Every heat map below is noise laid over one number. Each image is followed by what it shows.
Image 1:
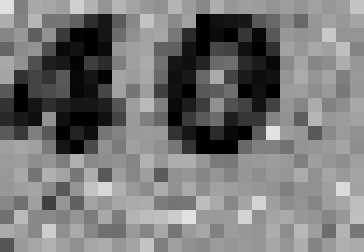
40
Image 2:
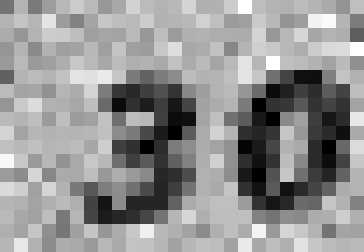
30
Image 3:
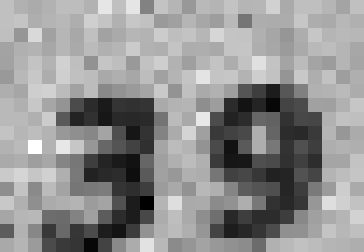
39
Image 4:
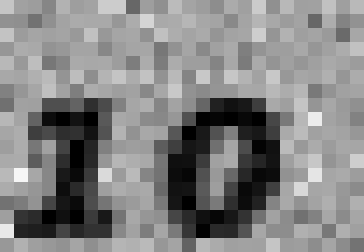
10
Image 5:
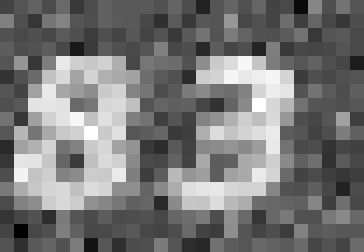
83
